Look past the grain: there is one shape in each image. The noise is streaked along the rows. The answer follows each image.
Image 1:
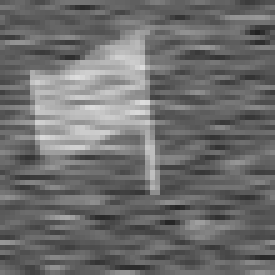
flag
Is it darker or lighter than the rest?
lighter
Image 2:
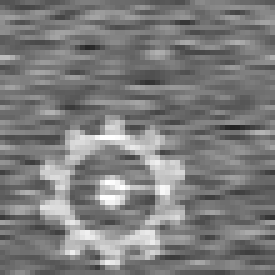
gear
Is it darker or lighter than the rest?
lighter
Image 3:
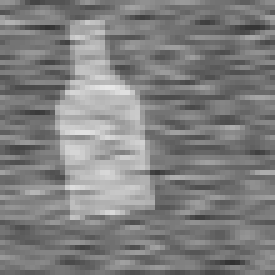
bottle
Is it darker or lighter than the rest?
lighter
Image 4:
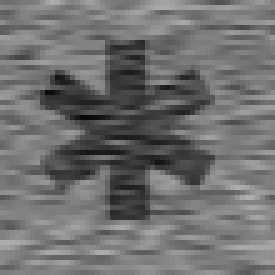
asterisk
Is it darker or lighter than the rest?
darker
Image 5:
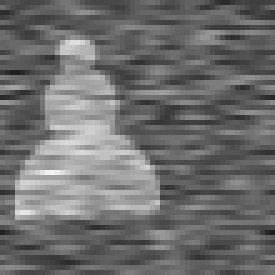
chess pawn
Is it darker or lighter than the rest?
lighter
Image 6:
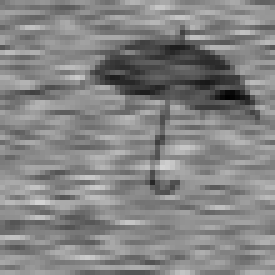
umbrella
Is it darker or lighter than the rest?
darker
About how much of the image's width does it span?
two thirds
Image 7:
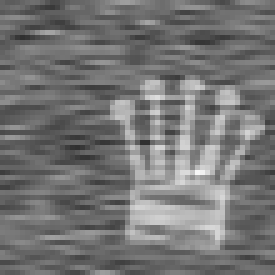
chess queen
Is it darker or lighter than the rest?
lighter
